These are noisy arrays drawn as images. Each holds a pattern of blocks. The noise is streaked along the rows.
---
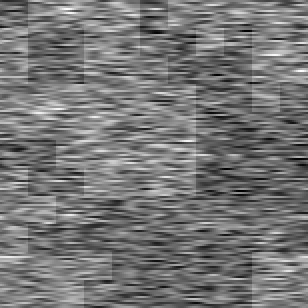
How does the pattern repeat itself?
mirrored about the diagonal from the top left
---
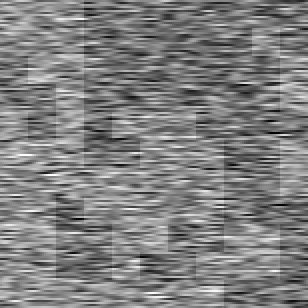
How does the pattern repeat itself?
no symmetry
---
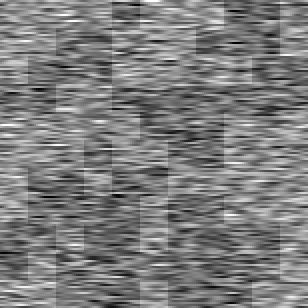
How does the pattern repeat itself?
no symmetry
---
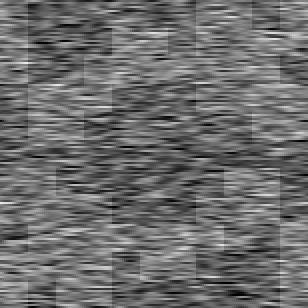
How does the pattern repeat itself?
the same after a half turn
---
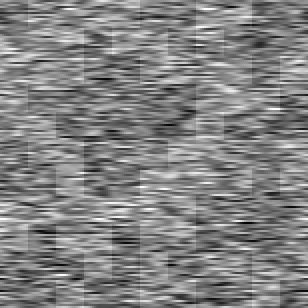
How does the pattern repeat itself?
mirrored about the diagonal from the top left
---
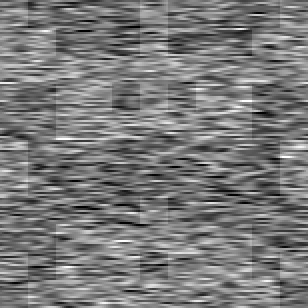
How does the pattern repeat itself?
left and right mirror each other
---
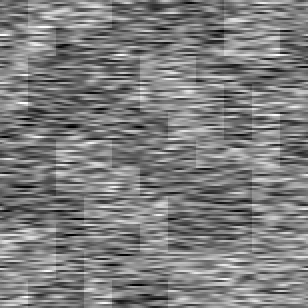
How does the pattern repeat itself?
mirrored about the diagonal from the top left
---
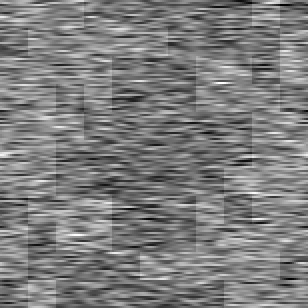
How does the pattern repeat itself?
the same after a half turn
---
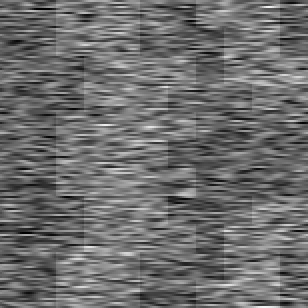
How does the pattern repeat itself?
top and bottom mirror each other
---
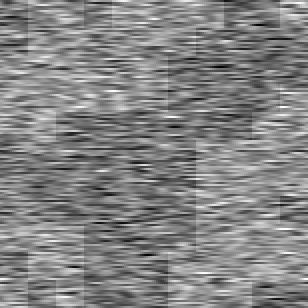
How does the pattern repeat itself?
mirrored about the diagonal from the bottom left
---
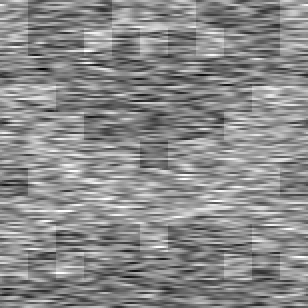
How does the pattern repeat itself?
left and right mirror each other
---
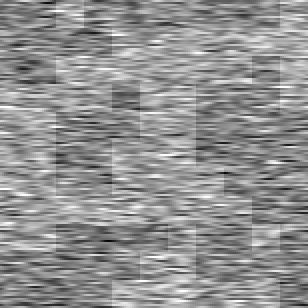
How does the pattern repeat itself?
no symmetry
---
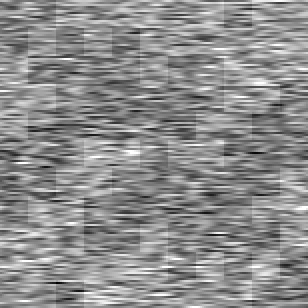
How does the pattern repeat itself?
the same after a half turn
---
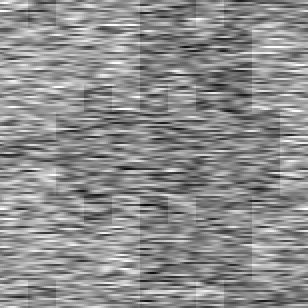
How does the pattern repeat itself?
top and bottom mirror each other
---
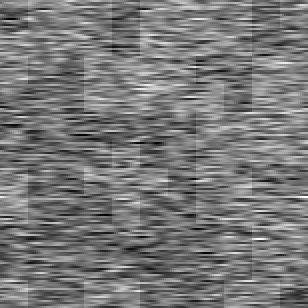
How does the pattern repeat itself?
mirrored about the diagonal from the bottom left
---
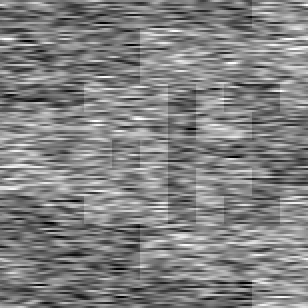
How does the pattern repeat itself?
top and bottom mirror each other
